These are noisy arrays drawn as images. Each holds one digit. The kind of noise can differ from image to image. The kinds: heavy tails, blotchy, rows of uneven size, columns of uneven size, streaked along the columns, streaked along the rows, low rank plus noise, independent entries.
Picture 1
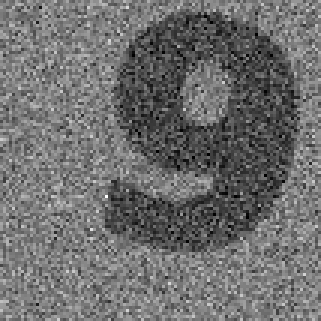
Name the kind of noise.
independent entries
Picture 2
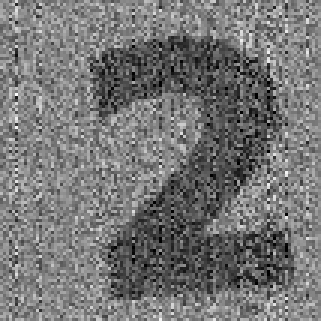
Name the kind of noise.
columns of uneven size
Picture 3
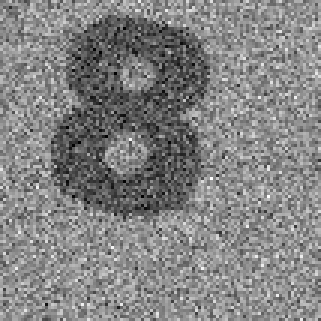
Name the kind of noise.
independent entries
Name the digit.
8
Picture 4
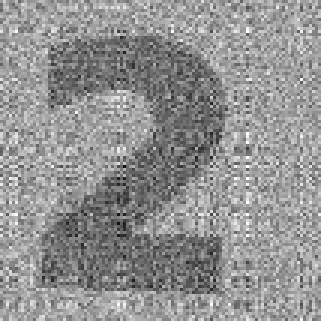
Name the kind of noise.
low rank plus noise
